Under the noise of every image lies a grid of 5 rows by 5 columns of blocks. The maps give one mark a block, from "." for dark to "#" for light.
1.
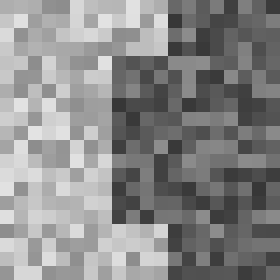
# # # . .
# # . . .
# # . . .
# # . . .
# # # . .
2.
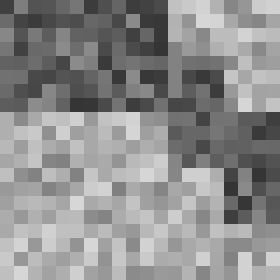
. . . # #
. . . . #
# # # . .
# # # # .
# # # # #
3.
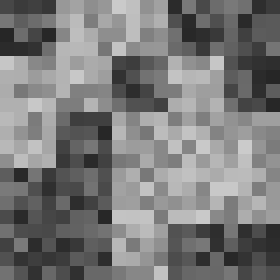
. # # . .
# # . # .
# . # # #
. . # # #
. . # . .
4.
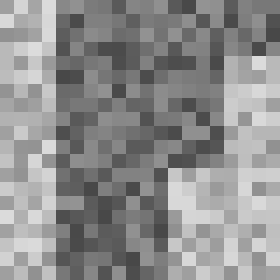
# . . . .
# . . . #
# . . . #
# . . # #
# . . # #
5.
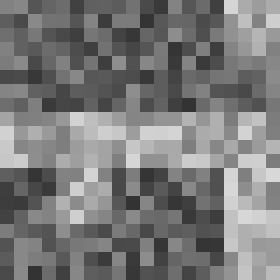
. . . . #
. . . . .
# # # # #
. # . . #
. . . . #
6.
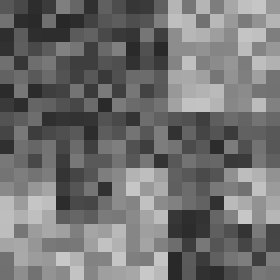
. . . # #
. . . # #
. . . . .
# . # . #
# # # . .
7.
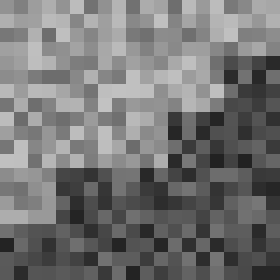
# # # # #
# # # # .
# # # . .
# . . . .
. . . . .
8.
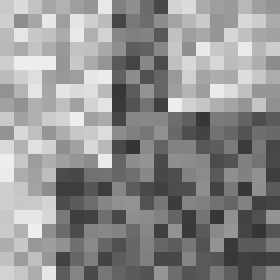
# # . # #
# # . # #
# # . . .
# . . . .
# . . . .
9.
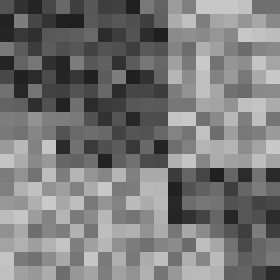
. . . # #
. . . # #
# . . # #
# # # . .
# # # # .
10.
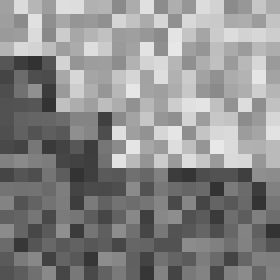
# # # # #
. # # # #
. . # # #
. . . . .
. . . . .
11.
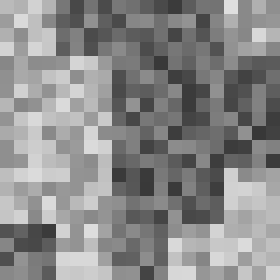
# . . . #
# # . . .
# # . . .
# # . . #
. # . # #
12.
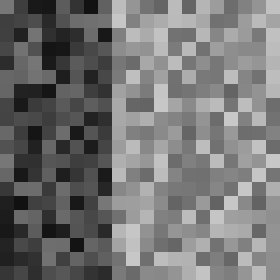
. . # # #
. . # # #
. . # # #
. . # # #
. . # # #
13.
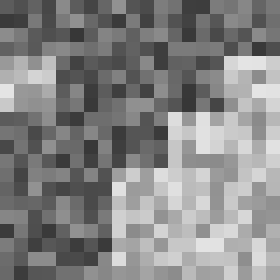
. . . . .
# . . . #
. . . # #
. . # # #
. . # # #
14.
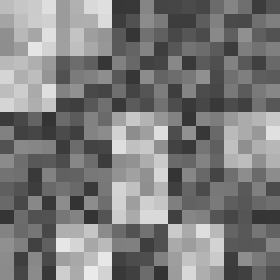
# # . . .
# . . . .
. . # . #
. . # . .
. # . # .
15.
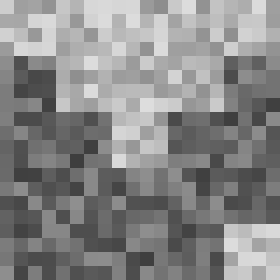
# # # # #
. # # # .
. . # . .
. . . . .
. . . . #
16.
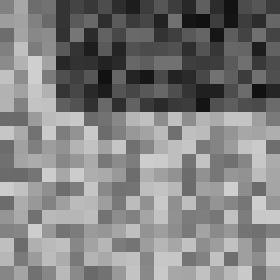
# . . . .
# . . . .
# # # # #
# # # # #
# # # # #
